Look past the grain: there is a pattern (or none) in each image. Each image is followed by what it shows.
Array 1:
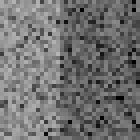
a sharp edge
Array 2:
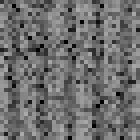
vertical stripes
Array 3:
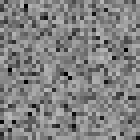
only noise
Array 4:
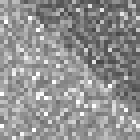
a sharp edge
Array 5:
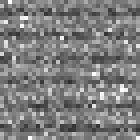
horizontal stripes
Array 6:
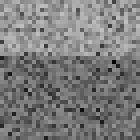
a sharp edge
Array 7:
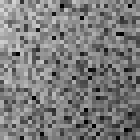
a smooth slope
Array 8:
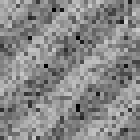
diagonal stripes
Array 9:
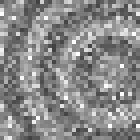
rings round one point
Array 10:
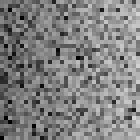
a smooth slope
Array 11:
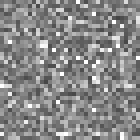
only noise
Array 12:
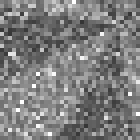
spokes from one point
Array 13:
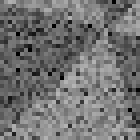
spokes from one point
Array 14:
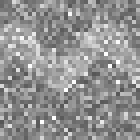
a wavy band
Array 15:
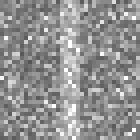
one vertical stripe
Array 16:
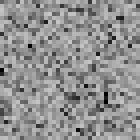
only noise
